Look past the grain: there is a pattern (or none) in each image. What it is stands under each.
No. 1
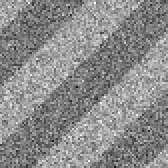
diagonal stripes
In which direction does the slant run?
bottom left to top right
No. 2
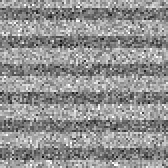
horizontal stripes
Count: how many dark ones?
6
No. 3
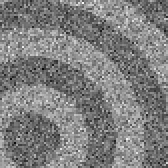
rings round one point
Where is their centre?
bottom left
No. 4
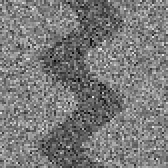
a wavy band
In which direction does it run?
top to bottom
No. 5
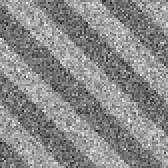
diagonal stripes
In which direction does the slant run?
top left to bottom right
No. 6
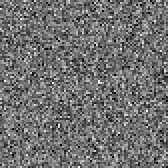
only noise
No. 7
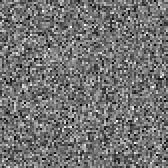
only noise
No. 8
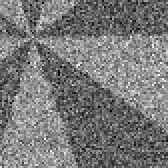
spokes from one point
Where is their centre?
top left
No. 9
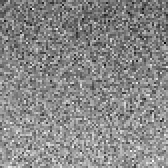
a smooth slope
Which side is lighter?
bottom
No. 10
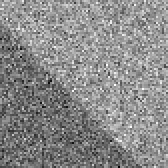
a sharp edge
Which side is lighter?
top right
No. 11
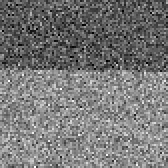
a sharp edge
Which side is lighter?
bottom
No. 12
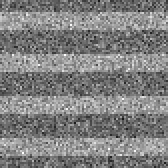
horizontal stripes
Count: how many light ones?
4
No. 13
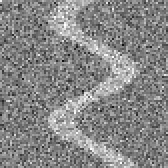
a wavy band
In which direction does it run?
top to bottom
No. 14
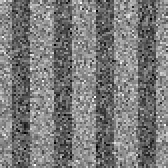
vertical stripes
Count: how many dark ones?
4
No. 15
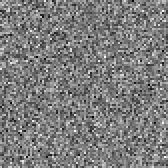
only noise
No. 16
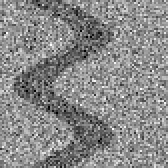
a wavy band
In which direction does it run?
top to bottom
